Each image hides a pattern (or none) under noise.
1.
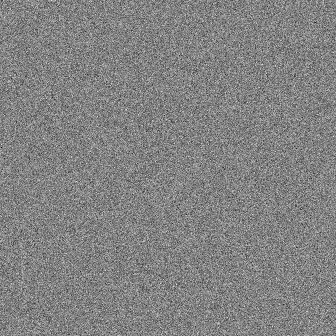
only noise
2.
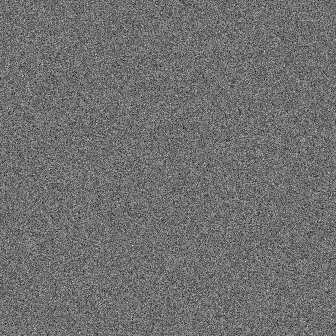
only noise
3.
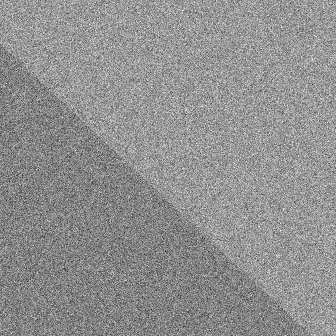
a sharp edge
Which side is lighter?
top right
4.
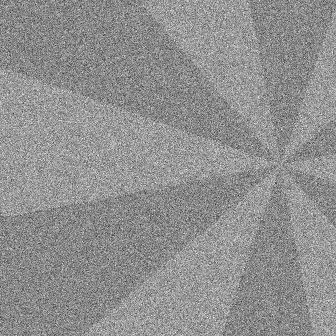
spokes from one point
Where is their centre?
middle right
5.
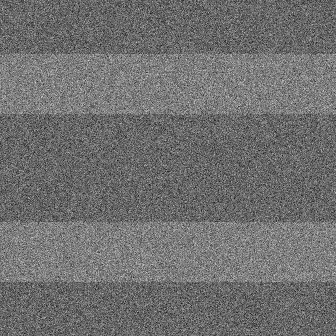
horizontal stripes
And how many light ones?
2
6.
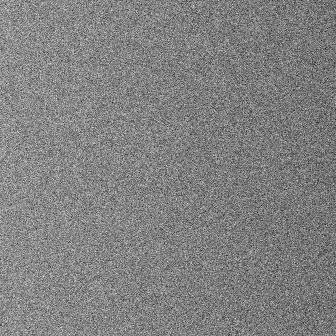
a smooth slope
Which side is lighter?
left
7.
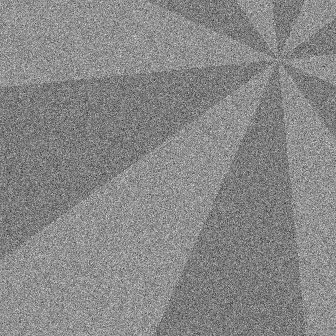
spokes from one point
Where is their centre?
top right
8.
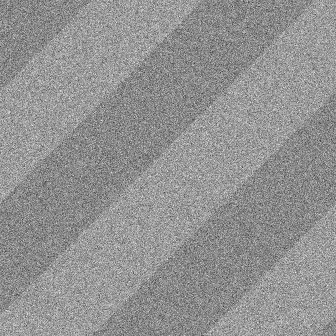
diagonal stripes
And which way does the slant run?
bottom left to top right
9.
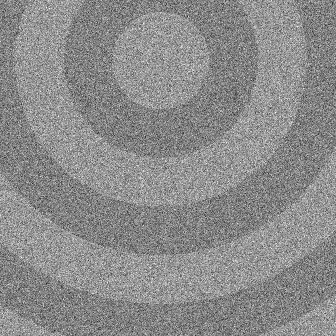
rings round one point
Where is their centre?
top middle
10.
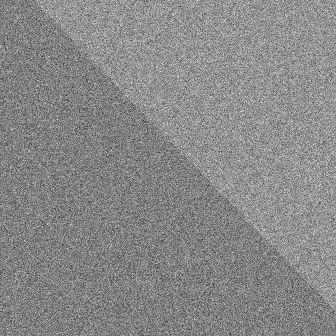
a sharp edge
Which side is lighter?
top right
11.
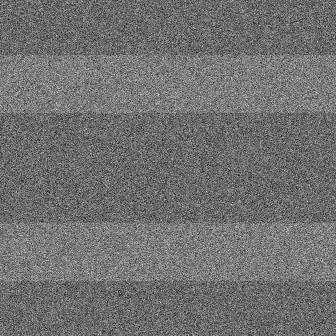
horizontal stripes
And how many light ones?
2
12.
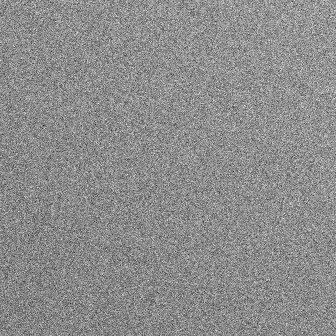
a smooth slope
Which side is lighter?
top right
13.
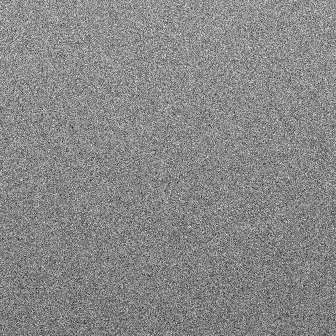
a smooth slope
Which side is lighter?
top
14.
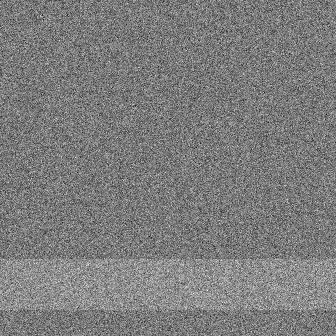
one horizontal stripe
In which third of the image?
bottom
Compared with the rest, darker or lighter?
lighter
